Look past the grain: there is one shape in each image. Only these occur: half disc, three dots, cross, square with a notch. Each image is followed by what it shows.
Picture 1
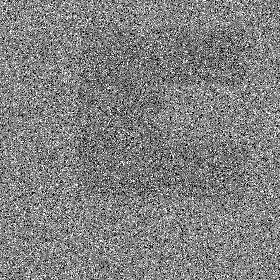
square with a notch
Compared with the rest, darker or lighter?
darker
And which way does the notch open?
right
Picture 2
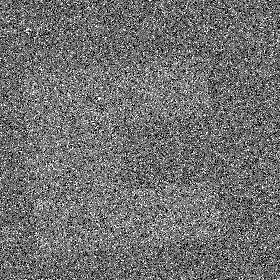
square with a notch
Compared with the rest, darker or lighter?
lighter
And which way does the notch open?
right
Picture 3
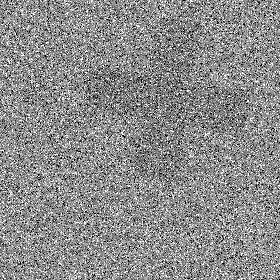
cross
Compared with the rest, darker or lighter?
darker
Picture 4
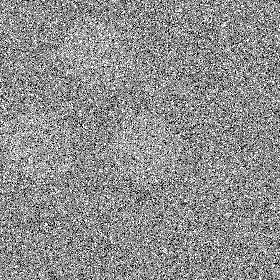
three dots
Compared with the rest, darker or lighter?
lighter
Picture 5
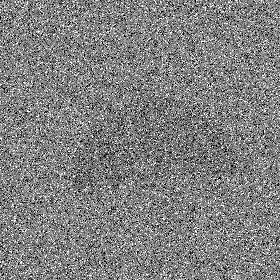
half disc
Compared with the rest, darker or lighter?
darker
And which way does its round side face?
up
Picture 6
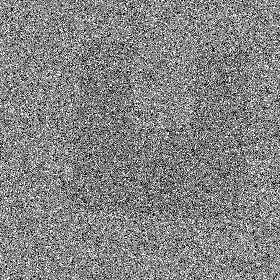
square with a notch
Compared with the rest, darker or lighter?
darker
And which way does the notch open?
up
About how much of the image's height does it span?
two thirds
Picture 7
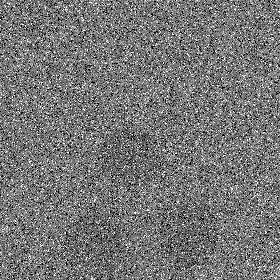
three dots
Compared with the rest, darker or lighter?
darker
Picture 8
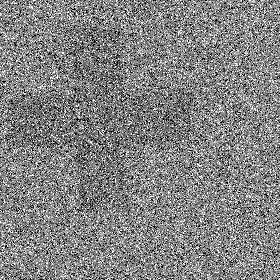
cross
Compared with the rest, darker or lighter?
darker
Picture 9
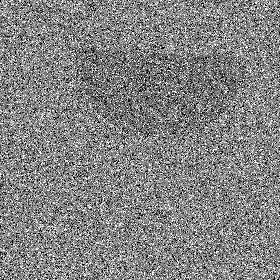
half disc
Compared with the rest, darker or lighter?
darker
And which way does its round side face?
down
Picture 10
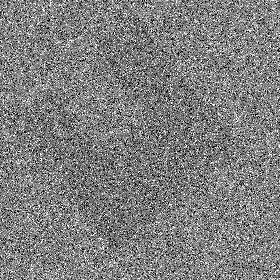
square with a notch
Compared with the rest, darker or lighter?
darker
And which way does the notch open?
up and left
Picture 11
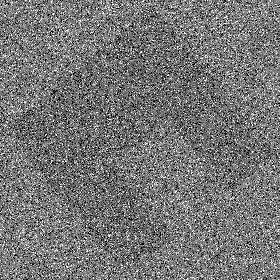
square with a notch
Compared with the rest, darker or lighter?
darker
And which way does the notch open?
down and right
